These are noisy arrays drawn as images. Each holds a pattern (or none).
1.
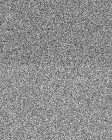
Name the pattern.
a sharp edge
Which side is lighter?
bottom
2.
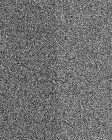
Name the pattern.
a sharp edge
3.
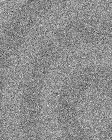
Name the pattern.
rings round one point
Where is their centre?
bottom right
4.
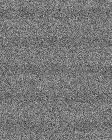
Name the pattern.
horizontal stripes
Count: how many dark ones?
5
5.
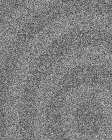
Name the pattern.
rings round one point
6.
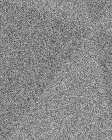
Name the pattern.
spokes from one point
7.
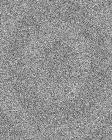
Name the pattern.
rings round one point
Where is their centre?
centre
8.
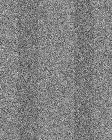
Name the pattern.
vertical stripes
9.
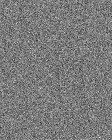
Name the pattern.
only noise
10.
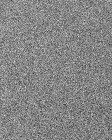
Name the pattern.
a smooth slope
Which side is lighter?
top left
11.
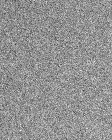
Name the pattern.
a smooth slope
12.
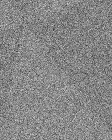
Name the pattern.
spokes from one point
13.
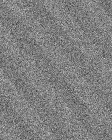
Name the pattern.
diagonal stripes
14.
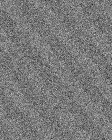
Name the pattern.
diagonal stripes
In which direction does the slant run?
top left to bottom right
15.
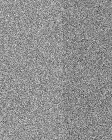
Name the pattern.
a sharp edge
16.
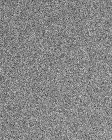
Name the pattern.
a smooth slope
